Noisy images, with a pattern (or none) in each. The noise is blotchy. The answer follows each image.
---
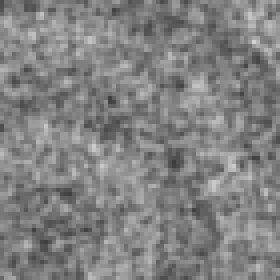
rings round one point
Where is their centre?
bottom left
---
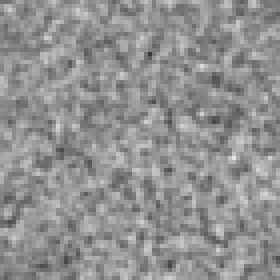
only noise
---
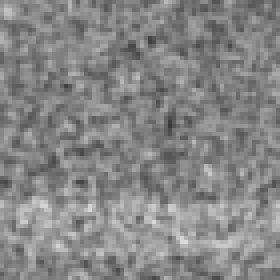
one horizontal stripe
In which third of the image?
bottom
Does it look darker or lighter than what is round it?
lighter
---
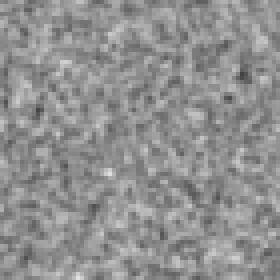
only noise
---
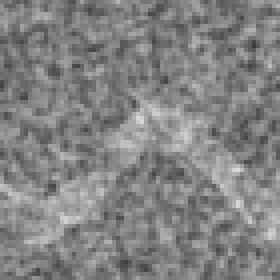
a wavy band
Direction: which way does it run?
left to right
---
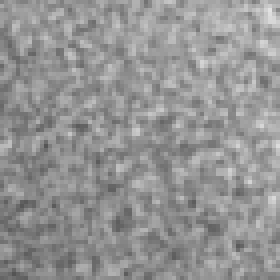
a smooth slope
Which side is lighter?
top right
